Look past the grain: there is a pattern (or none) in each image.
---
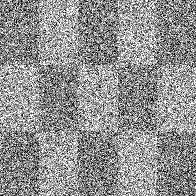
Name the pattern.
a checkerboard
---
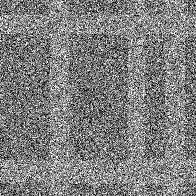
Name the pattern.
bands of rows crossing bands of columns
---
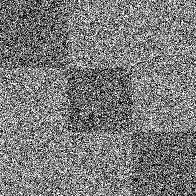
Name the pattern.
blocks along the diagonal
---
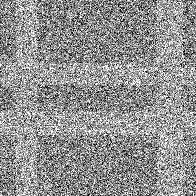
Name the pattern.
bands of rows crossing bands of columns
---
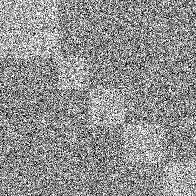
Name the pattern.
blocks along the diagonal
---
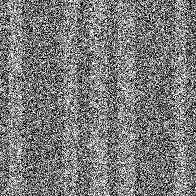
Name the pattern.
bands of columns
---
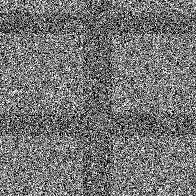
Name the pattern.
bands of rows crossing bands of columns
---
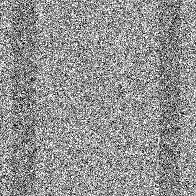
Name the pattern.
bands of columns
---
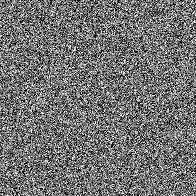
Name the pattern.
only noise
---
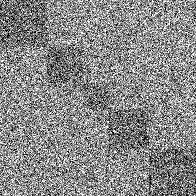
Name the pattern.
blocks along the diagonal
